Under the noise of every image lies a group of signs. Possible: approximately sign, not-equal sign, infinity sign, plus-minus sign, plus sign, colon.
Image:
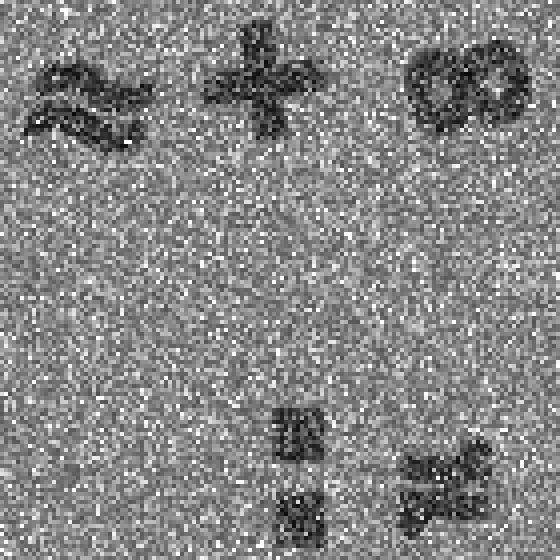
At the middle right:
nothing
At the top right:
infinity sign
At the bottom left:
nothing
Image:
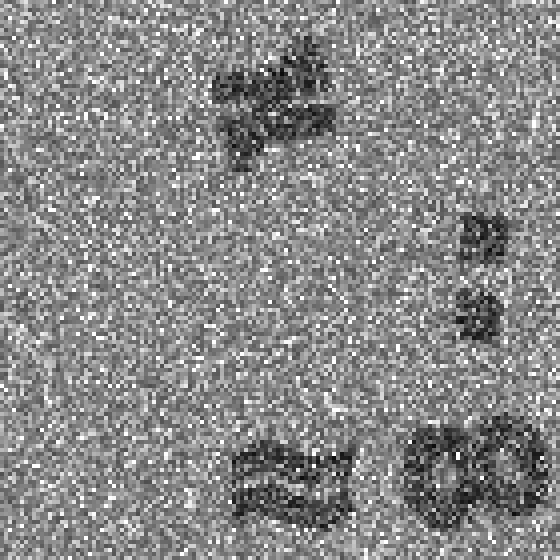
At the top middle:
not-equal sign
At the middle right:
colon
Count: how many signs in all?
4
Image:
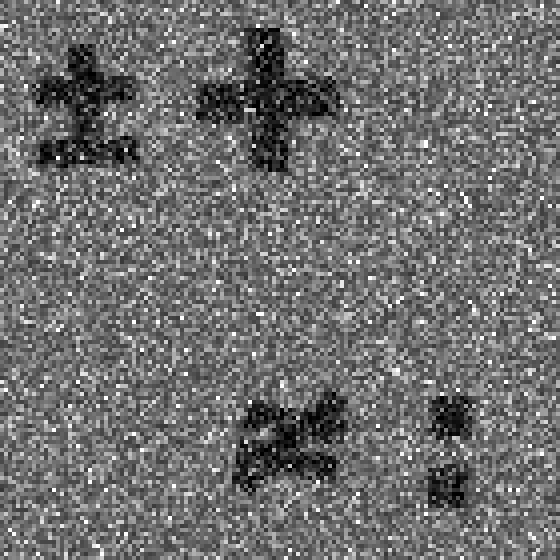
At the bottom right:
colon
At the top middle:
plus sign
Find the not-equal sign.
bottom middle
